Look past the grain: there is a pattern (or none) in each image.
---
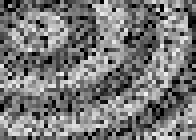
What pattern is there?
rings round one point
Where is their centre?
top left
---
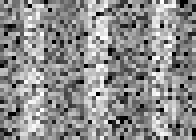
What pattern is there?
vertical stripes
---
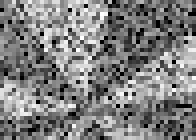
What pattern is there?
spokes from one point
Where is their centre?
bottom middle
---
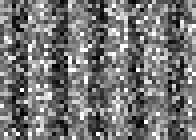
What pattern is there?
vertical stripes
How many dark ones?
5
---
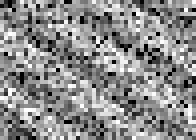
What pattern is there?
diagonal stripes
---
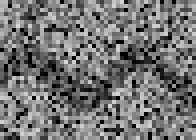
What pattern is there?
a wavy band
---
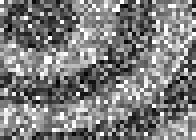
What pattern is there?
rings round one point
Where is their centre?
top left
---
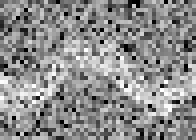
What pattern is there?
a wavy band
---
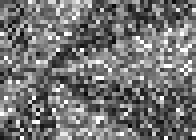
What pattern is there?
spokes from one point
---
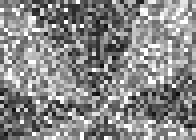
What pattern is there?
spokes from one point
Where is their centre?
bottom middle
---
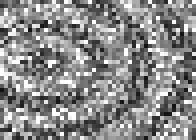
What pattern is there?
rings round one point
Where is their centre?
middle left
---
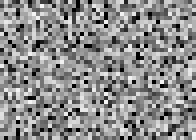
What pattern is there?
only noise
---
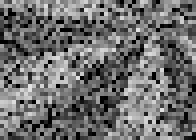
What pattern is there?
spokes from one point
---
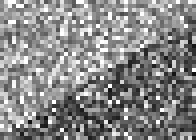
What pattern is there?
a sharp edge
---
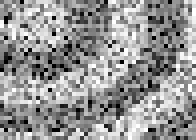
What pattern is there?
rings round one point
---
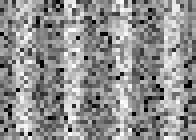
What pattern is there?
vertical stripes
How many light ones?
4
